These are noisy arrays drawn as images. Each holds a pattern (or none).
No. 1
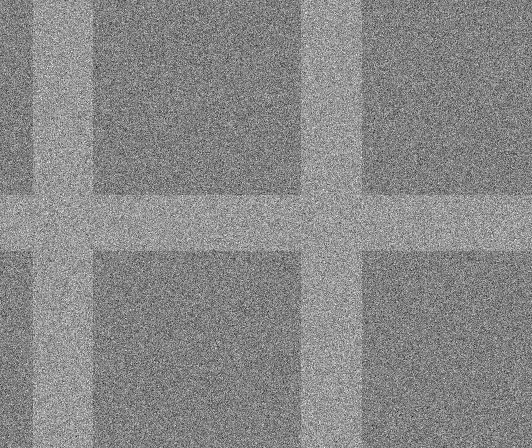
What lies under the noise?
bands of rows crossing bands of columns
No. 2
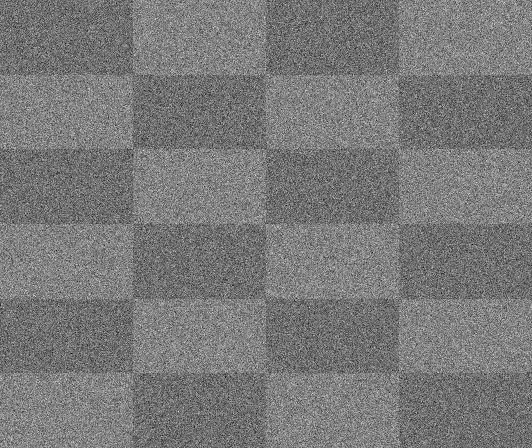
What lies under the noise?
a checkerboard
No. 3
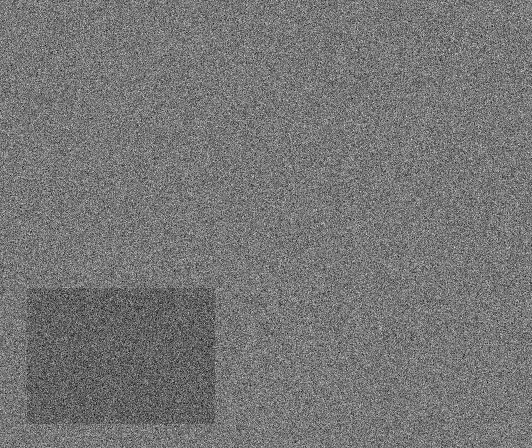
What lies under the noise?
one block
